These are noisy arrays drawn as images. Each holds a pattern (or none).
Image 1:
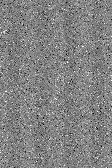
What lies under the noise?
vertical stripes
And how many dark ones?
4
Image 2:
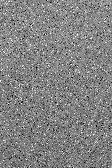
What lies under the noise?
a smooth slope
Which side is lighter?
top
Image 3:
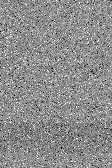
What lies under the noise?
one horizontal stripe
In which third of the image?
bottom
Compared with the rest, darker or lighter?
darker
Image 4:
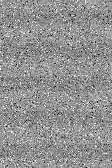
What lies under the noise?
horizontal stripes
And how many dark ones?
5
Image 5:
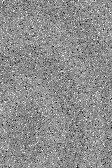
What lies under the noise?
rings round one point
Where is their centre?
bottom left
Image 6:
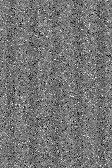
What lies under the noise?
vertical stripes
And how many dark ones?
5
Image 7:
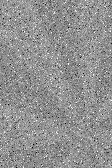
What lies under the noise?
spokes from one point
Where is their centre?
bottom right
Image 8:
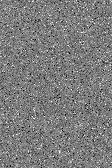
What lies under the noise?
only noise
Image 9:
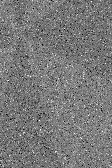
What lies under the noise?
spokes from one point
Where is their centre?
top left
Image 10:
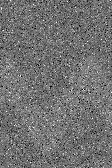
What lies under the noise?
a wavy band
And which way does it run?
left to right
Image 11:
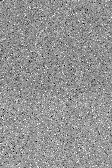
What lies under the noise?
a sharp edge
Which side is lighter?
bottom
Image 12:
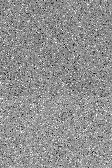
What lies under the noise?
a sharp edge
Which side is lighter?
bottom
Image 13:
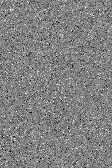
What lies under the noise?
only noise
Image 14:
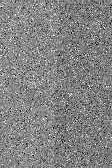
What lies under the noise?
a sharp edge
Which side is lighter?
left
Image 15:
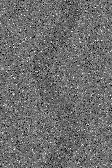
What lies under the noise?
a wavy band
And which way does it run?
top to bottom
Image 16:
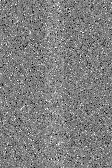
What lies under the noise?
one vertical stripe
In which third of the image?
middle
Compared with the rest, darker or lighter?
lighter
